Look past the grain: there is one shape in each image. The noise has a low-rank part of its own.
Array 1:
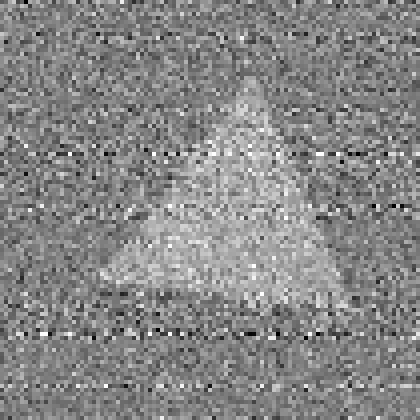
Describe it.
light triangle
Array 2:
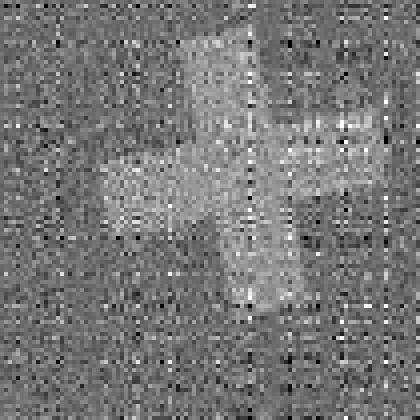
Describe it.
light cross
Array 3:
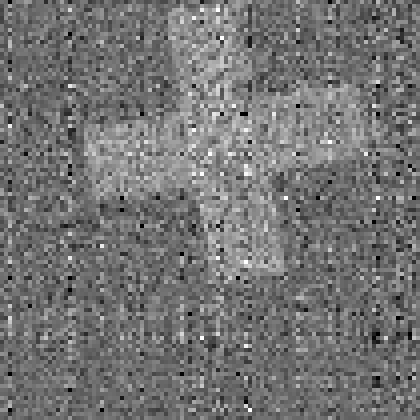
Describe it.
light cross
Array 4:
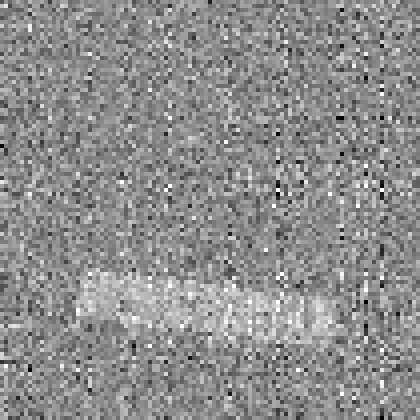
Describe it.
light bar
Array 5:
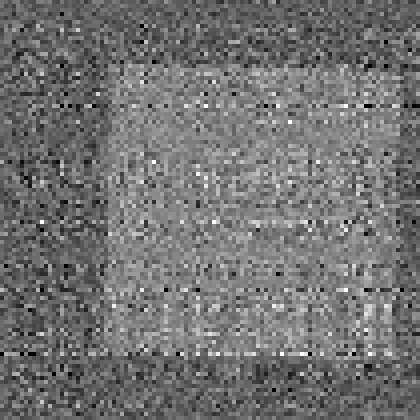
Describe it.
light square
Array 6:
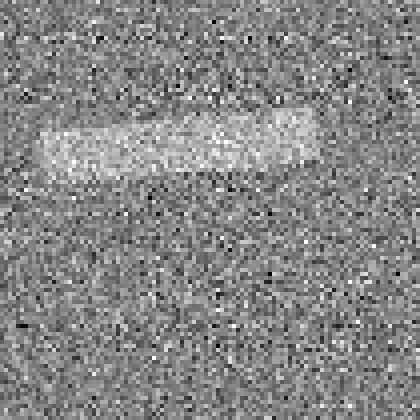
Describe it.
light bar
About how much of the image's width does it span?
two thirds
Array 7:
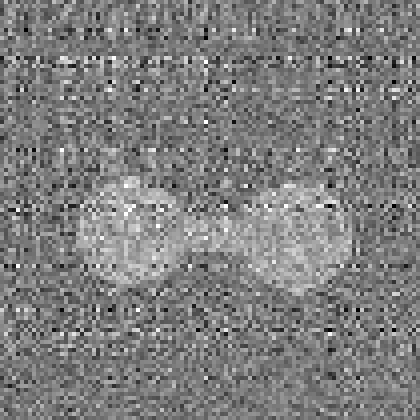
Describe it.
light dumbbell
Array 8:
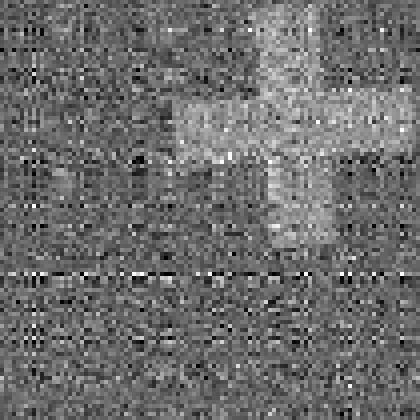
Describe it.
light cross
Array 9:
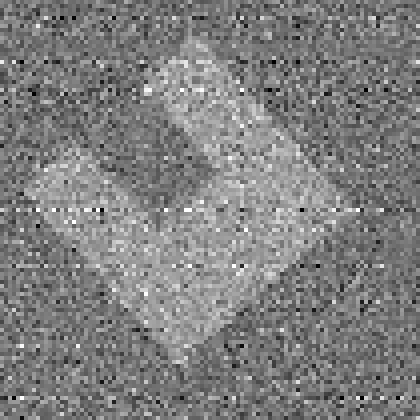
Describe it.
light square with a notch
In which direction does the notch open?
up and left
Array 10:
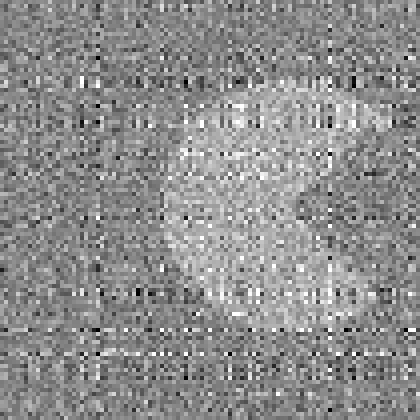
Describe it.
light disc with a wedge cut out
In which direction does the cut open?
right
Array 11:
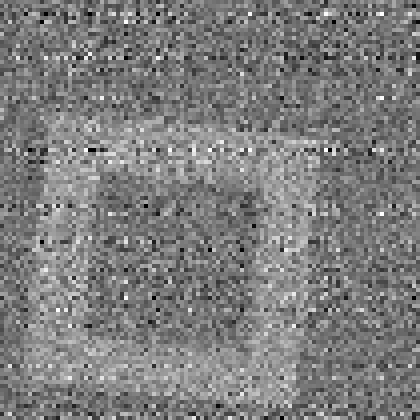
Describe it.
light square frame
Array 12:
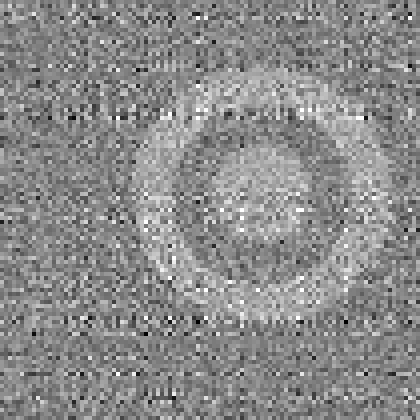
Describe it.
light bullseye
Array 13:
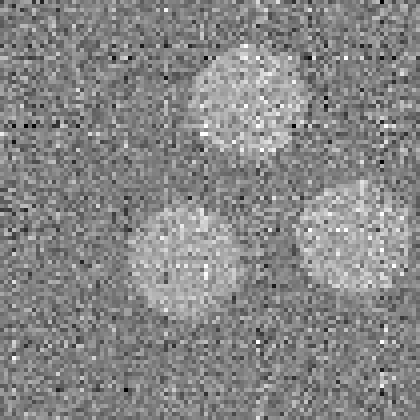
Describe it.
light three dots
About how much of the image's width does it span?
two thirds
